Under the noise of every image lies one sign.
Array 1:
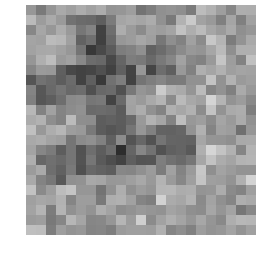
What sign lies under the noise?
plus-minus sign
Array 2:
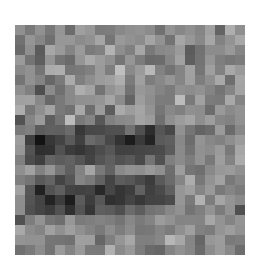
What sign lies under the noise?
equals sign
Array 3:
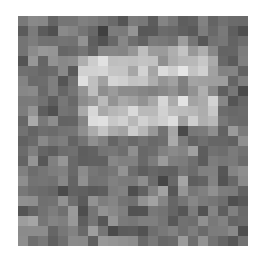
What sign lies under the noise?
equals sign
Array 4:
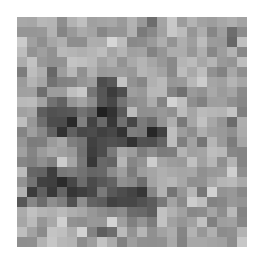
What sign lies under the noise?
plus-minus sign
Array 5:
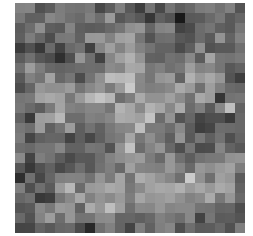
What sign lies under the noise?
plus-minus sign
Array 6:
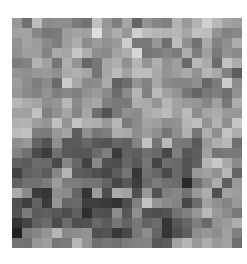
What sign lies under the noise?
approximately sign
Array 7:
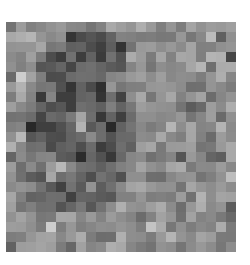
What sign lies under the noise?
section sign
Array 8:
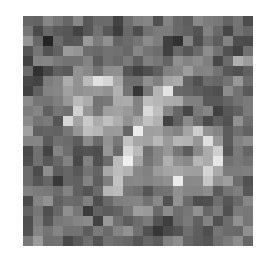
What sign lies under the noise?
percent sign
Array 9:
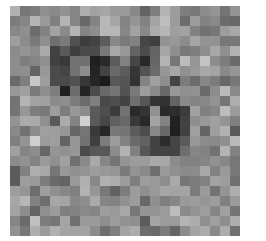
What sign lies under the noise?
percent sign
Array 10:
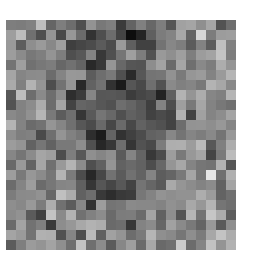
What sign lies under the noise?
section sign
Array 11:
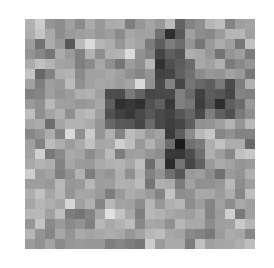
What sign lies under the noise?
plus sign
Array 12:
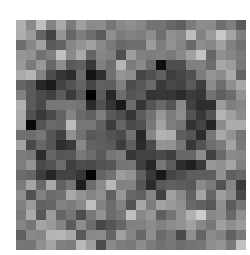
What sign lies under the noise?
infinity sign
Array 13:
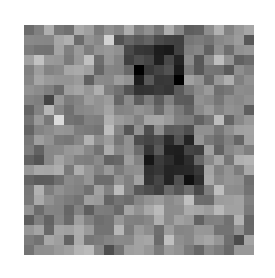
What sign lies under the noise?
colon
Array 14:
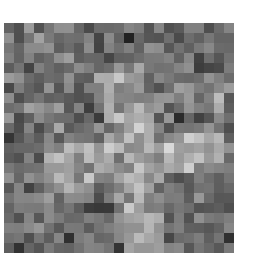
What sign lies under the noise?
plus sign
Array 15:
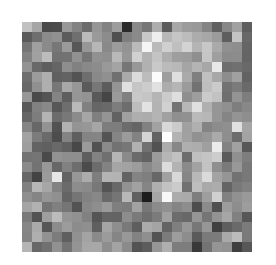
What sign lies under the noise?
pilcrow
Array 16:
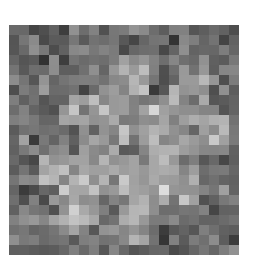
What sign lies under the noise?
hash sign
